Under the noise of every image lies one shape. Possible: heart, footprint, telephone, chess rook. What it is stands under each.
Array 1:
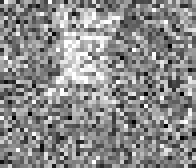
light chess rook
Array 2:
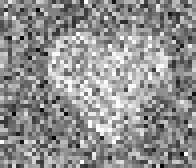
light heart
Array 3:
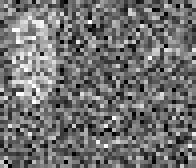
light footprint
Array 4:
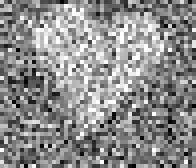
light heart
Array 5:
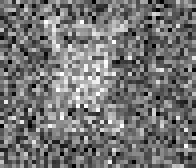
light chess rook
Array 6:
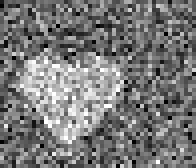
light heart
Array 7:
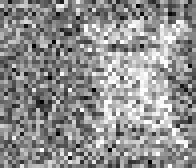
light chess rook
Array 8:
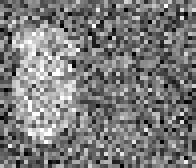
light footprint
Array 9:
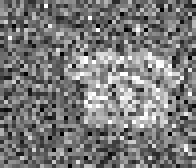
light telephone
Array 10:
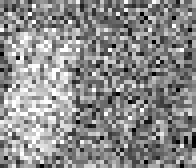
light footprint
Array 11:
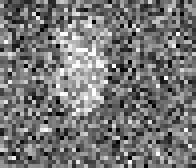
light footprint
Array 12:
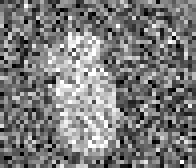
light footprint
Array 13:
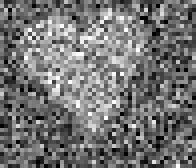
light heart
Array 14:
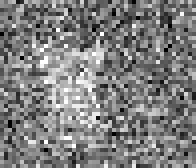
light chess rook
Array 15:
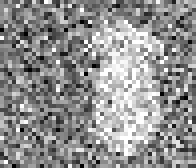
light footprint
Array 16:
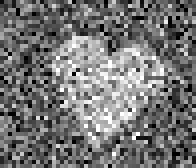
light heart
